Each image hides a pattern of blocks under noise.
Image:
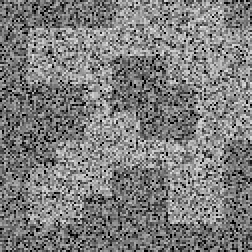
mirrored about the diagonal from the bottom left
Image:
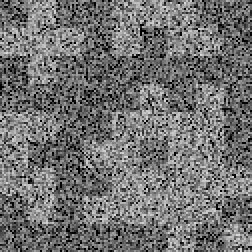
mirrored about the diagonal from the top left
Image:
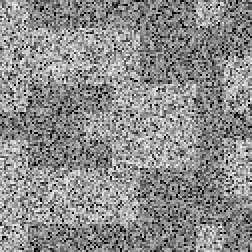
top and bottom mirror each other
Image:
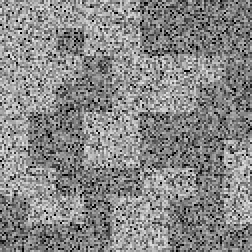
no symmetry
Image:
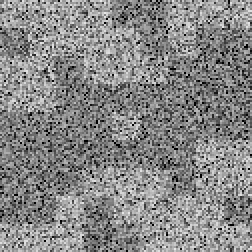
the same after a half turn
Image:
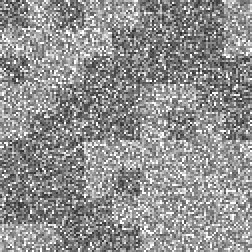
mirrored about the diagonal from the top left
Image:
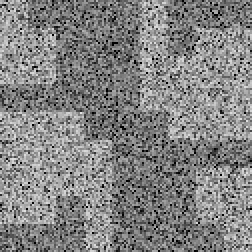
the same after a half turn
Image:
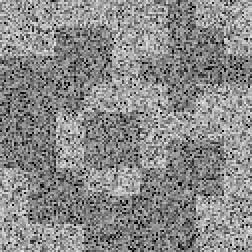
mirrored about the diagonal from the bottom left
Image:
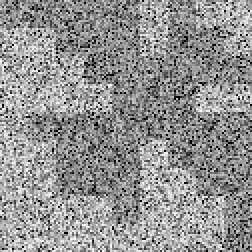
mirrored about the diagonal from the bottom left
